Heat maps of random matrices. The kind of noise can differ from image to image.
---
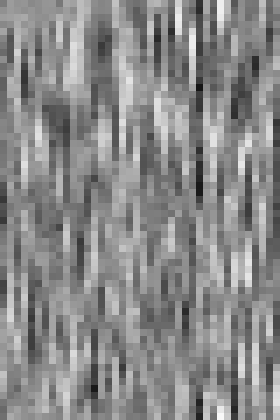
streaked along the columns
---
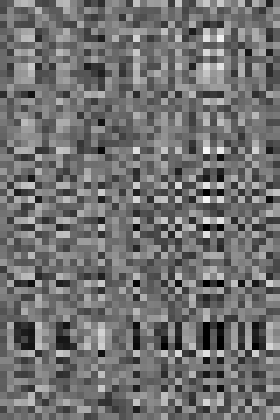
low rank plus noise
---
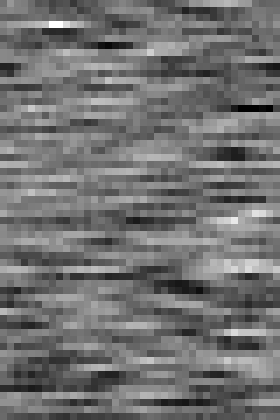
streaked along the rows
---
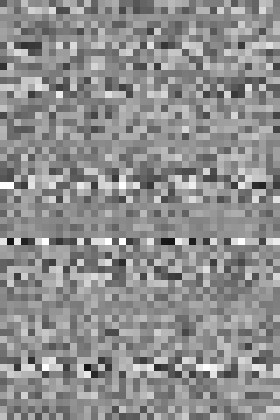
rows of uneven size
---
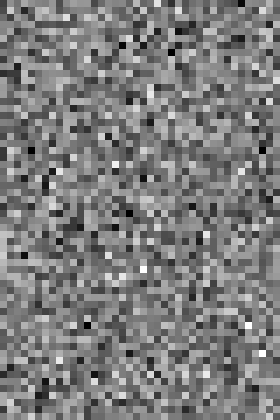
independent entries
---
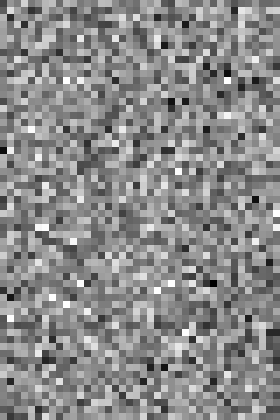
independent entries
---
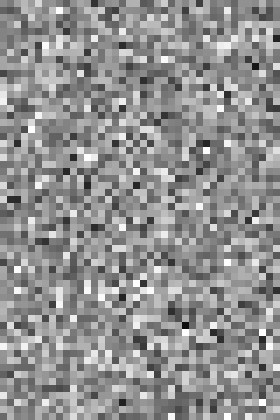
independent entries
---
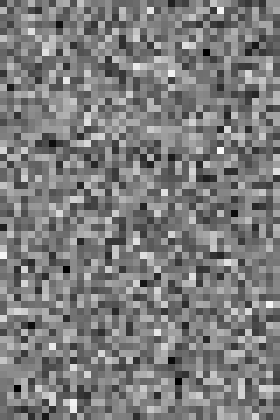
independent entries
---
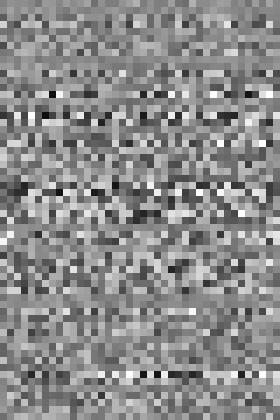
rows of uneven size
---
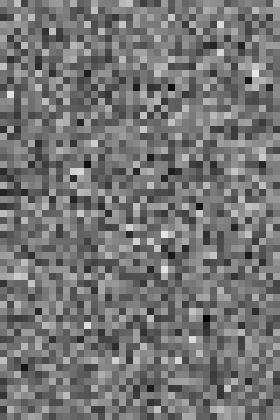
independent entries
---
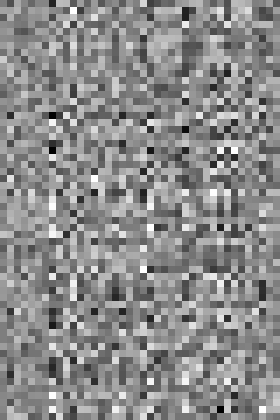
low rank plus noise
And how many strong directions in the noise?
three or four
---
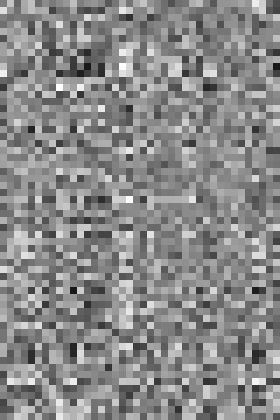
low rank plus noise
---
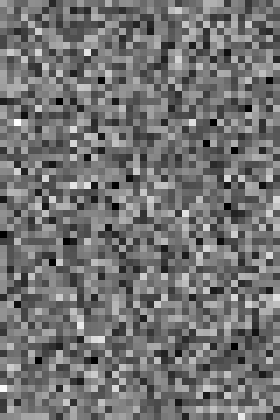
independent entries
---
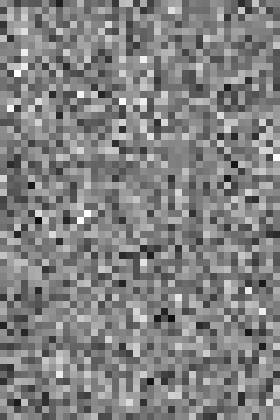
independent entries
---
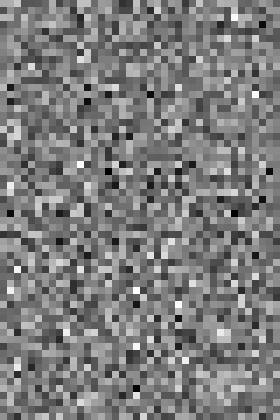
low rank plus noise
